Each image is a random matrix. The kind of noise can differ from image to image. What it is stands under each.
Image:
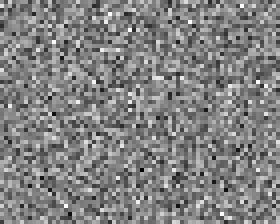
independent entries
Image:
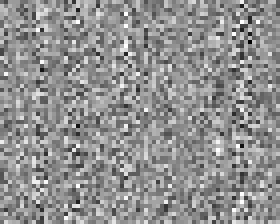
columns of uneven size
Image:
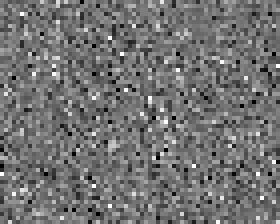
heavy tails
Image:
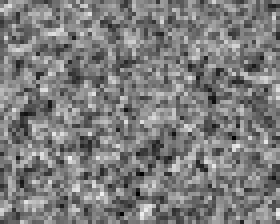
blotchy
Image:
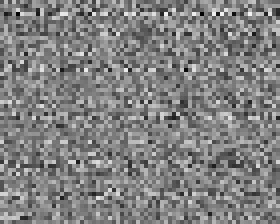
rows of uneven size
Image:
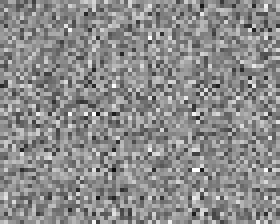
low rank plus noise
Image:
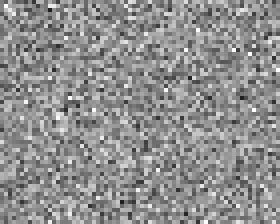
independent entries
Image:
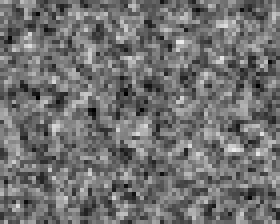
blotchy
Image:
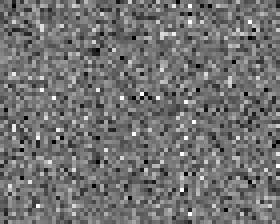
heavy tails
